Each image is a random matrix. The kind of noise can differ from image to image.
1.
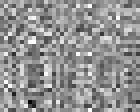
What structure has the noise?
low rank plus noise
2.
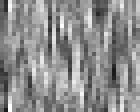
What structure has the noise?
streaked along the columns
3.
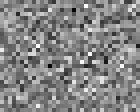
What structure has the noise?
independent entries
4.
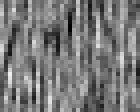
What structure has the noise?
streaked along the columns
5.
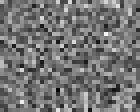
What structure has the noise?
low rank plus noise
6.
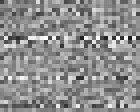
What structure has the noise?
rows of uneven size
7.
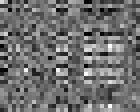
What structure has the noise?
low rank plus noise
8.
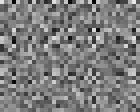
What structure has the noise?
low rank plus noise
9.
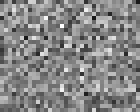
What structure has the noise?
low rank plus noise
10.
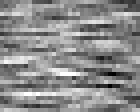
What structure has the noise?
streaked along the rows
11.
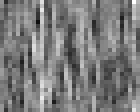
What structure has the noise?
streaked along the columns
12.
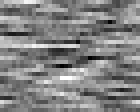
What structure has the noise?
streaked along the rows
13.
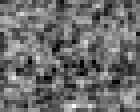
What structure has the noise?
blotchy
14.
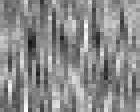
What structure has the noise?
streaked along the columns
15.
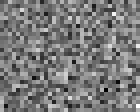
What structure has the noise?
independent entries
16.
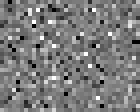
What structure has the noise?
heavy tails
